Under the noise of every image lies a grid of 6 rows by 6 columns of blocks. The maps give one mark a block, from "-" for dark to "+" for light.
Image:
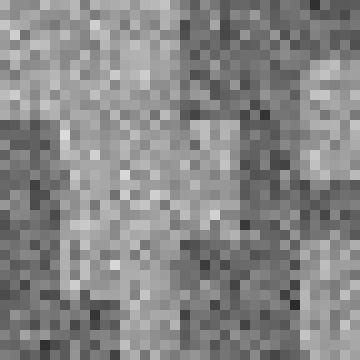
+ + + - - -
+ + + - - +
- + + + - +
- + + + - -
- + + - - +
- - + - - +
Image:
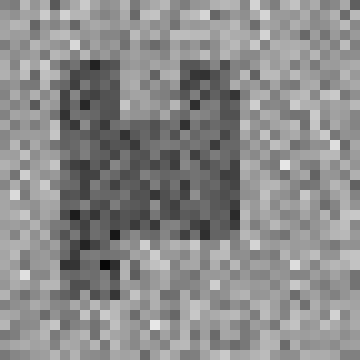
+ + + + + +
+ - + - + +
+ - - - + +
+ - - - + +
+ - + + + +
+ + + + + +
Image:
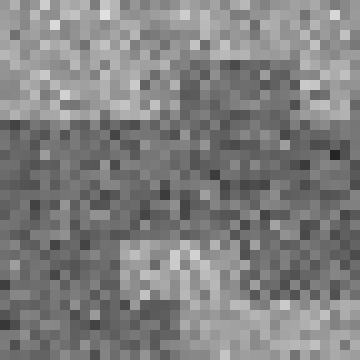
+ + + + + +
+ + + - - +
- - - - - -
- - - - - -
- - + + - -
- - - + + +
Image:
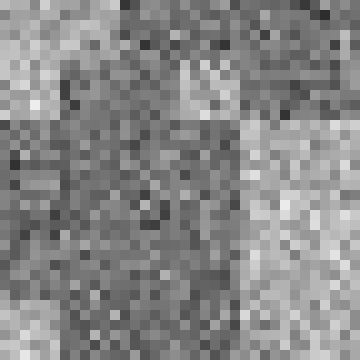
+ + - - - -
+ - - + - -
- - - - + +
- - - - + +
- - - - + +
+ - - - + +
